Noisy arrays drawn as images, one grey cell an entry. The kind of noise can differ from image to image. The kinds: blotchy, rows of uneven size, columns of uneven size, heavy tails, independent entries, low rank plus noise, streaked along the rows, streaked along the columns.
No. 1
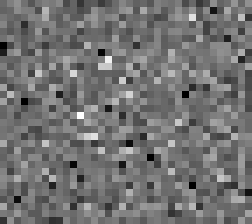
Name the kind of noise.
heavy tails
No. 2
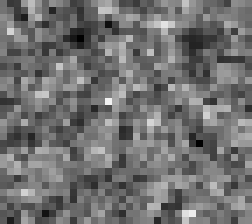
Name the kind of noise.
blotchy
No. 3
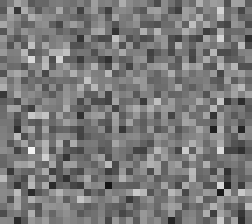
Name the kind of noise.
low rank plus noise
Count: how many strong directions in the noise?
one
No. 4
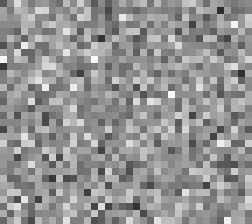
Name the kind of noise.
independent entries
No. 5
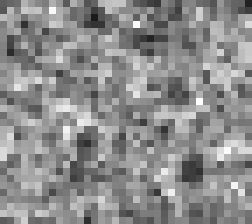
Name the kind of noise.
blotchy
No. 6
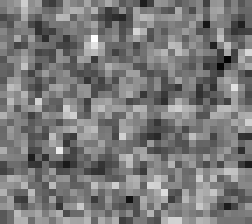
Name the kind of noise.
blotchy
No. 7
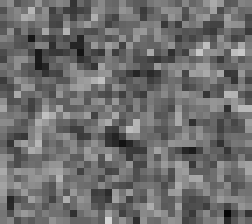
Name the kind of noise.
blotchy
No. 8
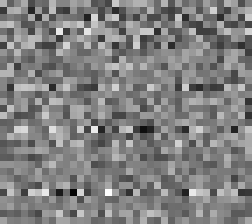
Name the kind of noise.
rows of uneven size
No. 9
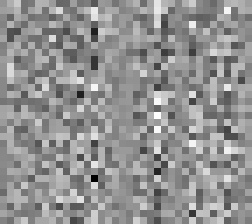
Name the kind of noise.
columns of uneven size
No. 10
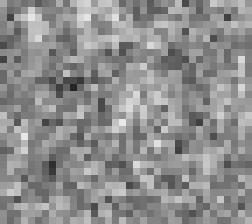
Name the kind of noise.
blotchy
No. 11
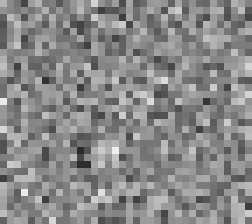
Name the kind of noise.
low rank plus noise
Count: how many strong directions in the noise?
three or four
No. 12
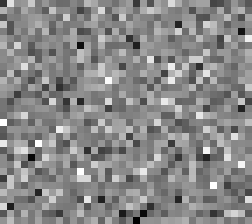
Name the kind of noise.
heavy tails
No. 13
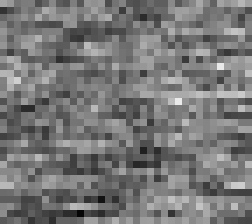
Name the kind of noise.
streaked along the rows
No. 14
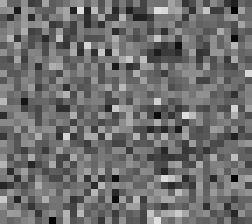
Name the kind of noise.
low rank plus noise
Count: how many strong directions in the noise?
one
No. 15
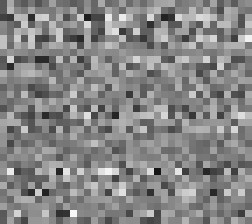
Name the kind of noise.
rows of uneven size
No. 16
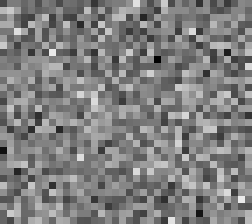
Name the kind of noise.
independent entries
